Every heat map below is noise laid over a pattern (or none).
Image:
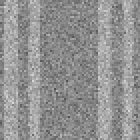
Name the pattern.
bands of columns
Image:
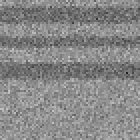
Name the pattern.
bands of rows
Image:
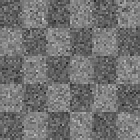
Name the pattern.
a checkerboard
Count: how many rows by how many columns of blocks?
5 by 6
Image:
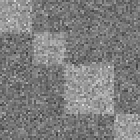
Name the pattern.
blocks along the diagonal
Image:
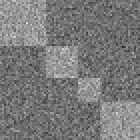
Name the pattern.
blocks along the diagonal
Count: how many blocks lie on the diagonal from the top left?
4
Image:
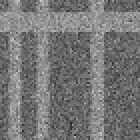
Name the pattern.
bands of rows crossing bands of columns
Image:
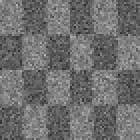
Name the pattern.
a checkerboard
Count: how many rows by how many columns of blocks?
4 by 6
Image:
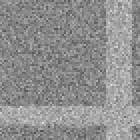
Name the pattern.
bands of rows crossing bands of columns
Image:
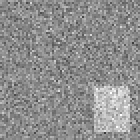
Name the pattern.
one block
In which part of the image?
bottom right
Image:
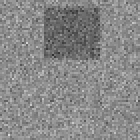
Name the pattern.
one block
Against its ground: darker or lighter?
darker
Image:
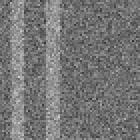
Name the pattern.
bands of columns
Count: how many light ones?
2
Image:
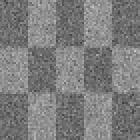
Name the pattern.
a checkerboard
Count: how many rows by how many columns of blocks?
3 by 5
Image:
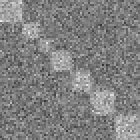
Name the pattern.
blocks along the diagonal
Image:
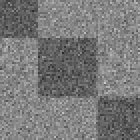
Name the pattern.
blocks along the diagonal
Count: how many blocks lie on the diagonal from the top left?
3
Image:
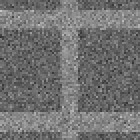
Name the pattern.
bands of rows crossing bands of columns
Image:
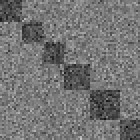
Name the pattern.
blocks along the diagonal
